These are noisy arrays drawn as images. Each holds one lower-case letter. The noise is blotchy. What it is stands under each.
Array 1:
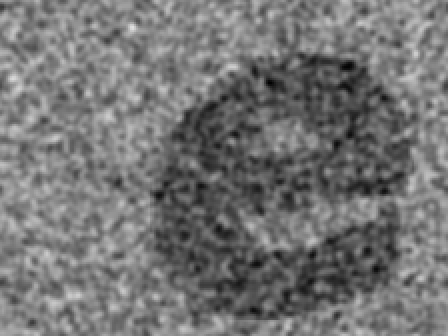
e
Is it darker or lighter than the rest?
darker
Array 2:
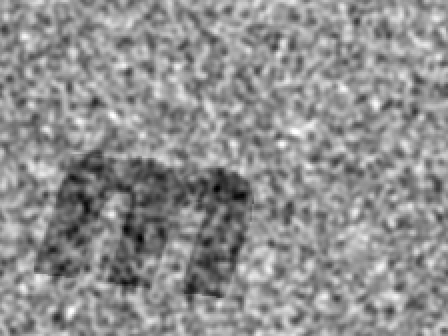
m
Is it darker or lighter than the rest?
darker
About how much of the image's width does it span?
half
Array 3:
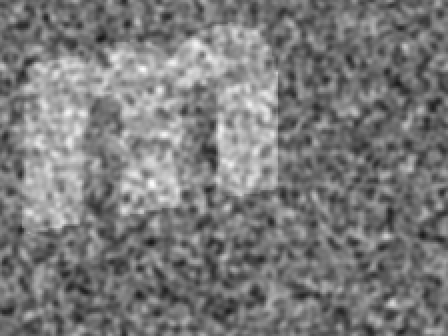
m
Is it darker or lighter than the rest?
lighter
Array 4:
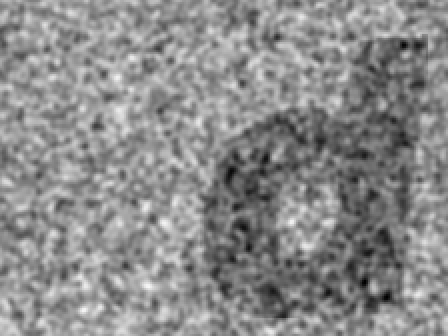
d
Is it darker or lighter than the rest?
darker
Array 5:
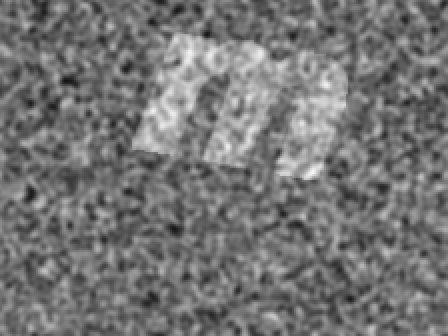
m
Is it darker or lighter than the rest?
lighter
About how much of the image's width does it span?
half
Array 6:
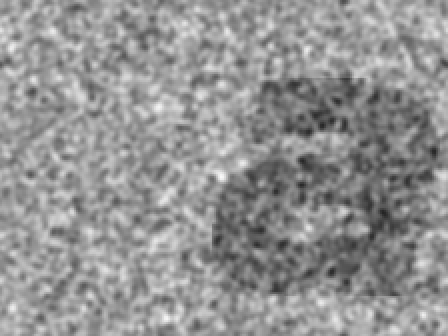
a
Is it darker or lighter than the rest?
darker
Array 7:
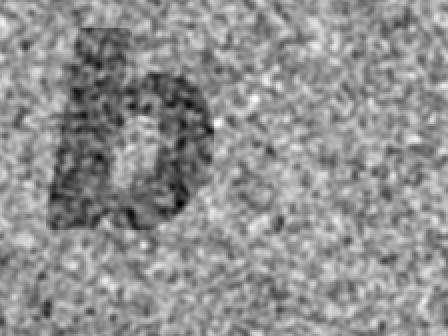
b
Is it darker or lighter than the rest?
darker
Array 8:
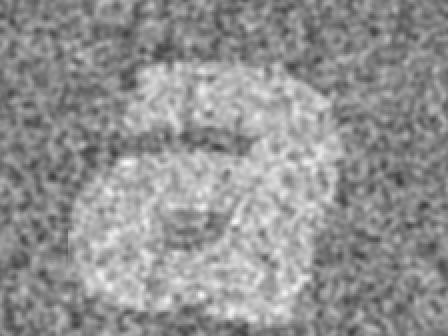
a
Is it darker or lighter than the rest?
lighter
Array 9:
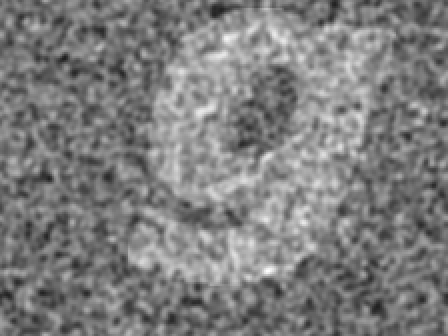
g
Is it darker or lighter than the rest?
lighter
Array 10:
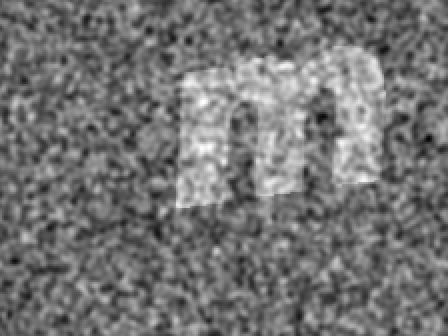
m
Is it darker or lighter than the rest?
lighter
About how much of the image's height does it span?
half
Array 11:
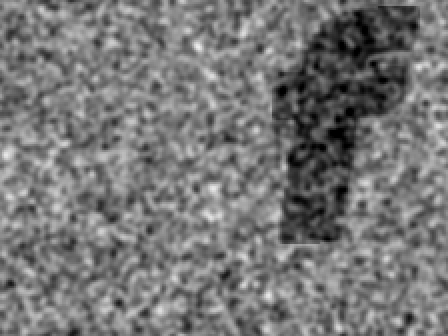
f
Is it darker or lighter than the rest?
darker
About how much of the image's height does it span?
two thirds
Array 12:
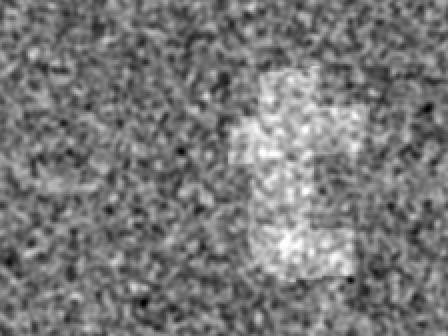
t
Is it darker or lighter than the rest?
lighter
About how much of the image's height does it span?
two thirds
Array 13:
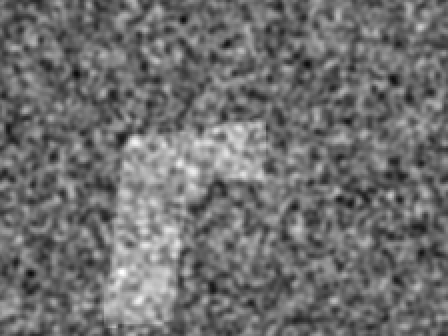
r
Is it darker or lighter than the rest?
lighter
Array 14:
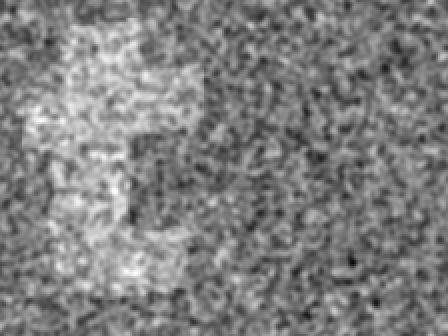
t
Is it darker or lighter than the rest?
lighter
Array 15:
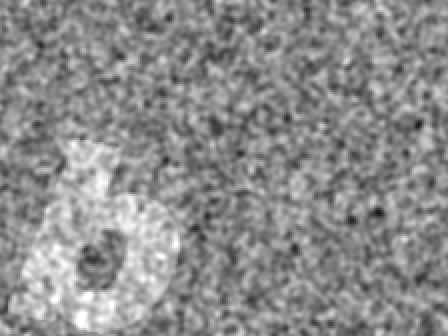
b
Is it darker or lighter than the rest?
lighter
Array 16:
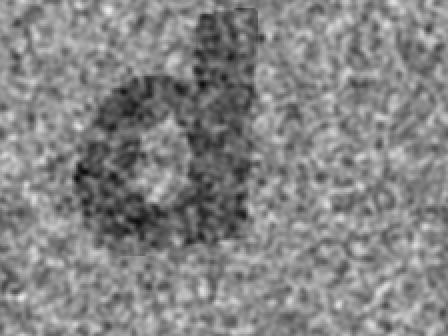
d
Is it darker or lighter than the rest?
darker
